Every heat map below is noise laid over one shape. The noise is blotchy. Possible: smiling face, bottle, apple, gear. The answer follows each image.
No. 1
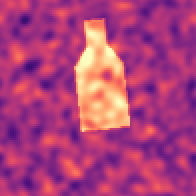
light bottle
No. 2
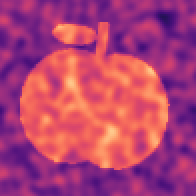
light apple
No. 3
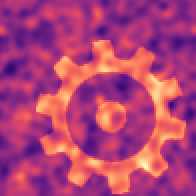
light gear
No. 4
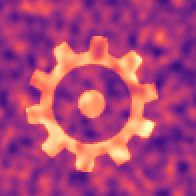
light gear
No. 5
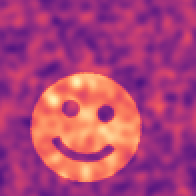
light smiling face
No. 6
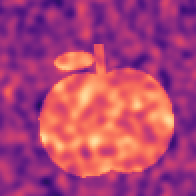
light apple
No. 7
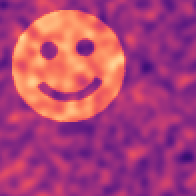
light smiling face
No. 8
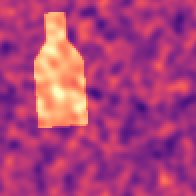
light bottle
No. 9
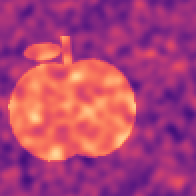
light apple
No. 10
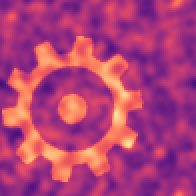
light gear
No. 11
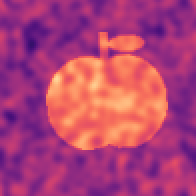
light apple
